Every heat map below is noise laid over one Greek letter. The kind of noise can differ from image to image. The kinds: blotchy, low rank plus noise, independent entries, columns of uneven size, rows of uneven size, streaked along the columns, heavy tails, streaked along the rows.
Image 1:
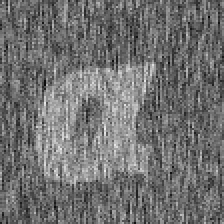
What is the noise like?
streaked along the columns
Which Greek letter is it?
alpha
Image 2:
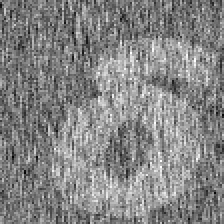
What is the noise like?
streaked along the columns
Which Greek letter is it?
delta
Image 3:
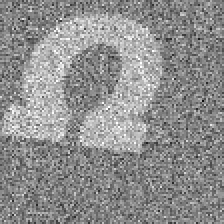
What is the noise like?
low rank plus noise
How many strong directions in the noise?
one
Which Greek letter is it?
omega
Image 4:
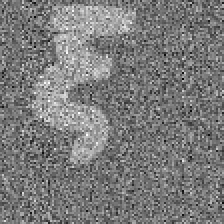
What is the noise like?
columns of uneven size
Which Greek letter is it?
xi
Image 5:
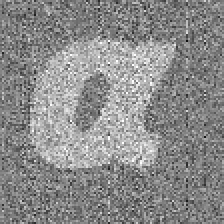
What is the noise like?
columns of uneven size
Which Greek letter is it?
alpha
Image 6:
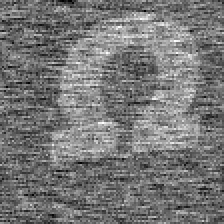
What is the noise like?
streaked along the rows
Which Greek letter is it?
omega
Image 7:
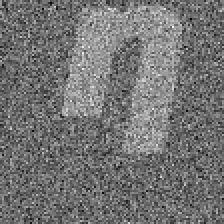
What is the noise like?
independent entries
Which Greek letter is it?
eta
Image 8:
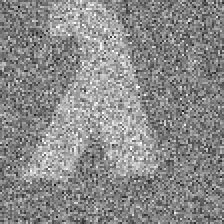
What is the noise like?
independent entries
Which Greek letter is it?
lambda
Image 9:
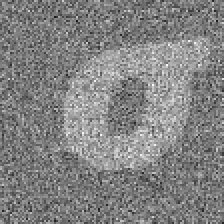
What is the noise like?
low rank plus noise
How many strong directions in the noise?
five to eight
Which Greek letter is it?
sigma
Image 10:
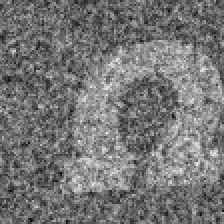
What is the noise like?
blotchy
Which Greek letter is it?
omega
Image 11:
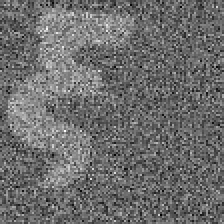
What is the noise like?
low rank plus noise
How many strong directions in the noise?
five to eight
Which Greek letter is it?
xi
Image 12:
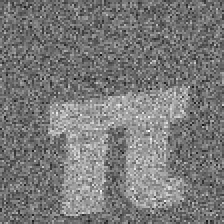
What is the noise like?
low rank plus noise
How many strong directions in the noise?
five to eight
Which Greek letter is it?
pi
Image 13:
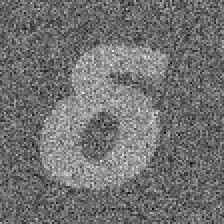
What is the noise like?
independent entries
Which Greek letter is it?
delta
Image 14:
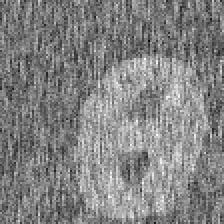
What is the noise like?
streaked along the columns
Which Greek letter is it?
theta
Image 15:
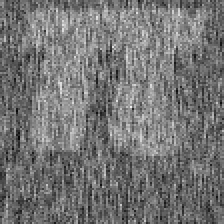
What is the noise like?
streaked along the columns
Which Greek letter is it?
pi
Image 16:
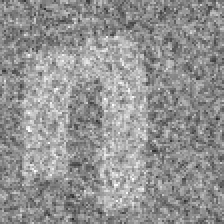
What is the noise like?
blotchy
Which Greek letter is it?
eta
